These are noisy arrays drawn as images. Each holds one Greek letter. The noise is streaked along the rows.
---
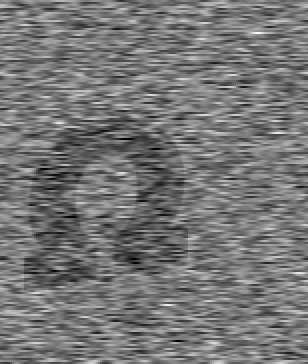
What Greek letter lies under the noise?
omega
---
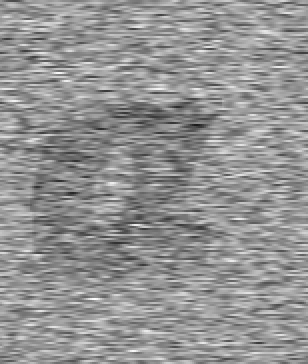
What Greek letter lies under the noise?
alpha
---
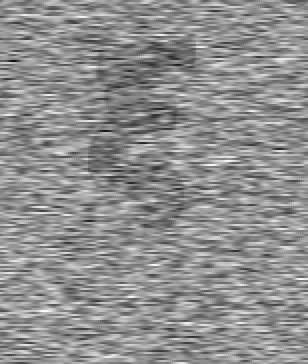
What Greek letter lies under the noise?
xi
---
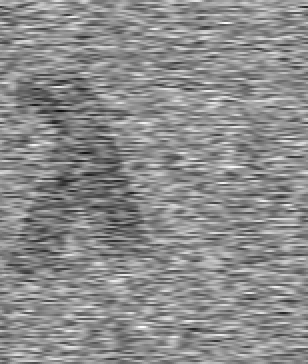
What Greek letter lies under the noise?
lambda
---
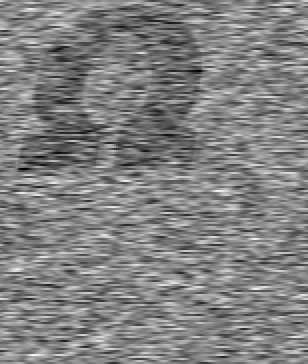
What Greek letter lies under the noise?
omega
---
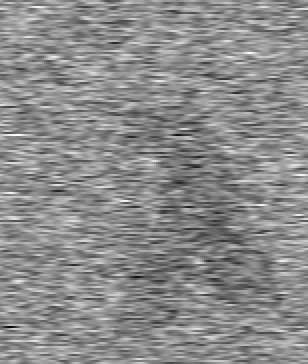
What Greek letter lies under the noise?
lambda
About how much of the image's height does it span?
two thirds
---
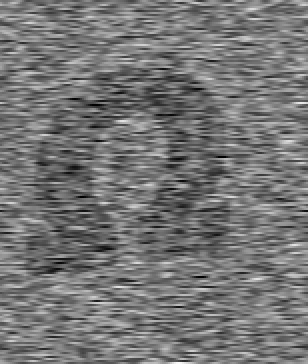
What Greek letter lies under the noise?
omega
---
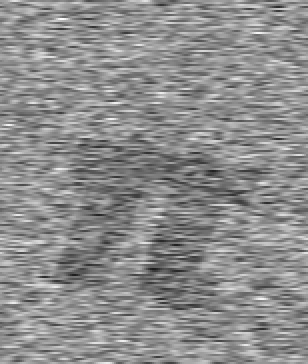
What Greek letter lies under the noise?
pi
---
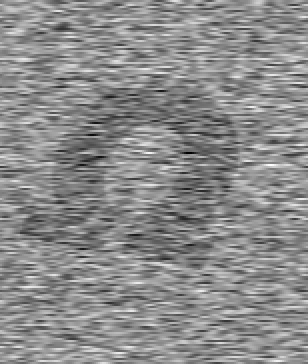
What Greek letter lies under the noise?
omega
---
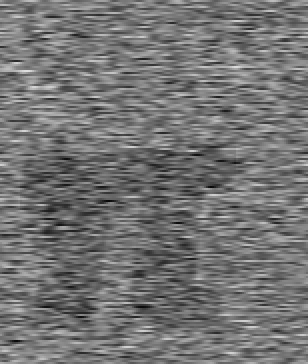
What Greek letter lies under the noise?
pi
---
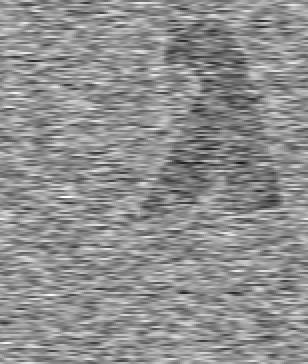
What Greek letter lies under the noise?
lambda
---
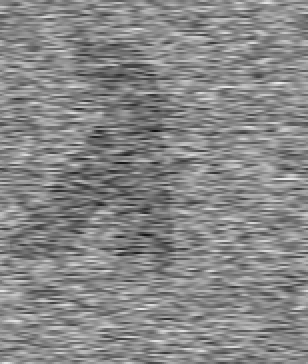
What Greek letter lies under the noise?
lambda
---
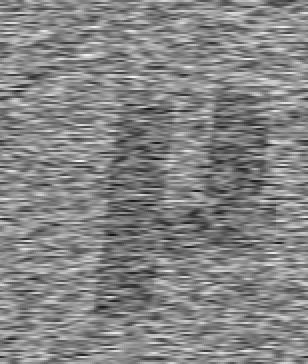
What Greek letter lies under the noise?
mu
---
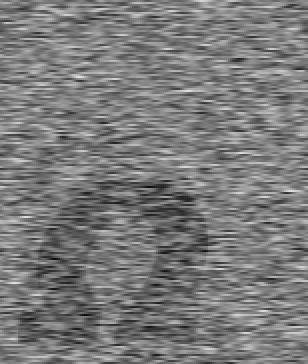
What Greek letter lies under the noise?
omega
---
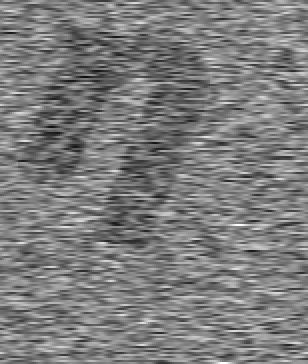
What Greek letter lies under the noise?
eta
